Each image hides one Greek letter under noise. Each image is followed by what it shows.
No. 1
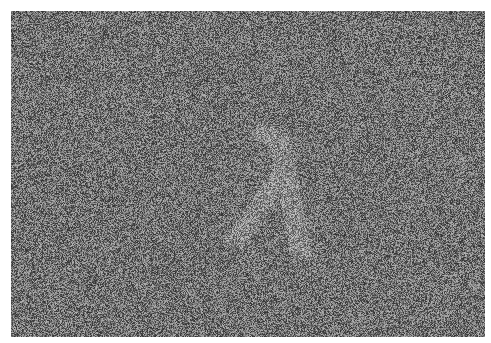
lambda
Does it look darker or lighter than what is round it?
lighter
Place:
centre
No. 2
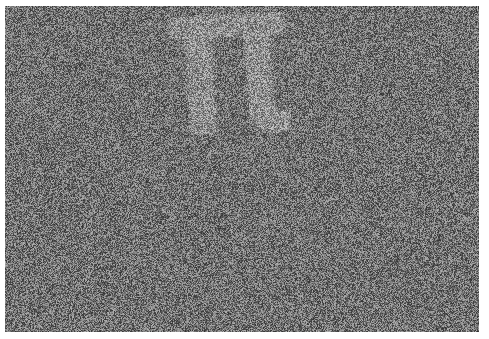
pi
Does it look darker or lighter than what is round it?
lighter
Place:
top middle
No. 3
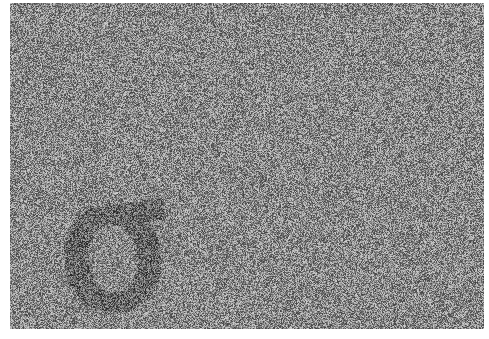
sigma
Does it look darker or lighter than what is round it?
darker
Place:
bottom left
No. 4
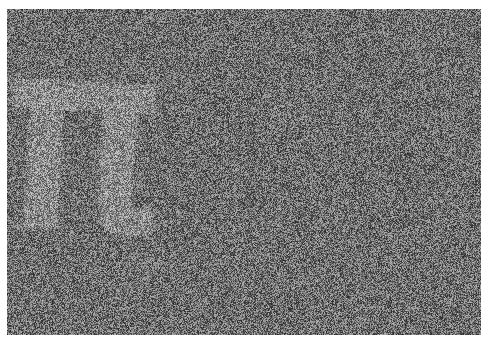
pi
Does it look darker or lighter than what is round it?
lighter
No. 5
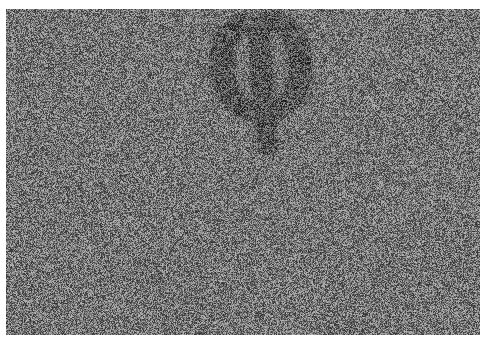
phi
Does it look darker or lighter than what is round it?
darker
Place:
top middle
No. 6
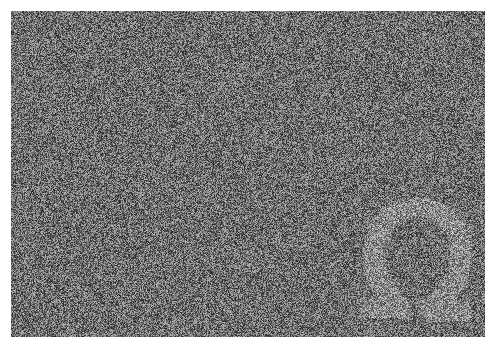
omega
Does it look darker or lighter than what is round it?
lighter
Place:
bottom right
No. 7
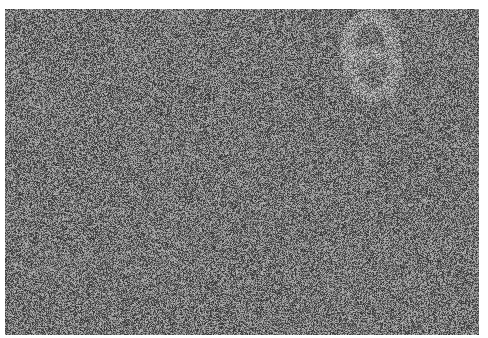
theta
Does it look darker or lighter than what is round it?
lighter
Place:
top right
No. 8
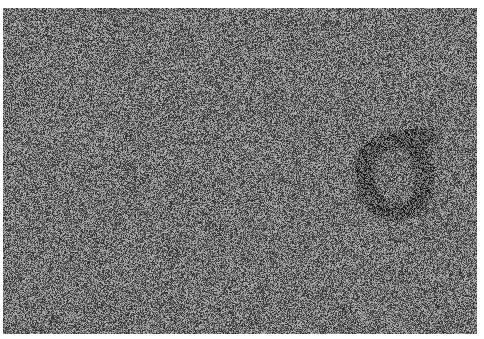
sigma
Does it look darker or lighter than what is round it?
darker
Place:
middle right
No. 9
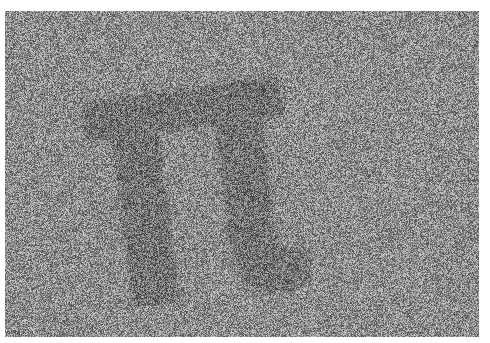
pi
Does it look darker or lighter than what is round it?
darker
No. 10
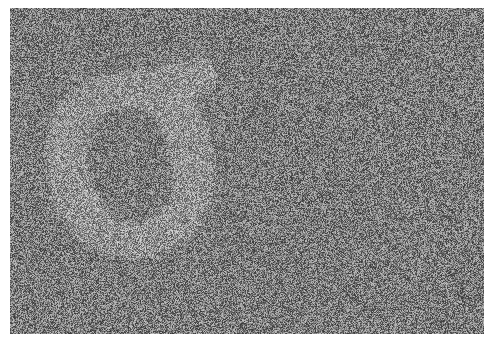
sigma
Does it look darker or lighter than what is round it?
lighter
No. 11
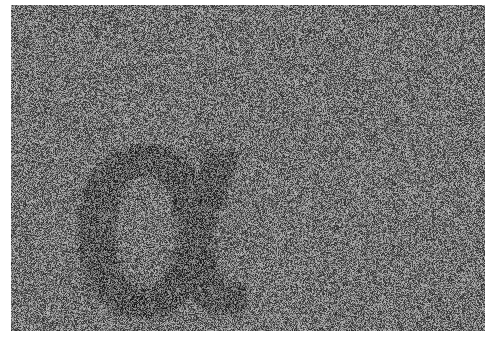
alpha
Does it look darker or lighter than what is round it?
darker
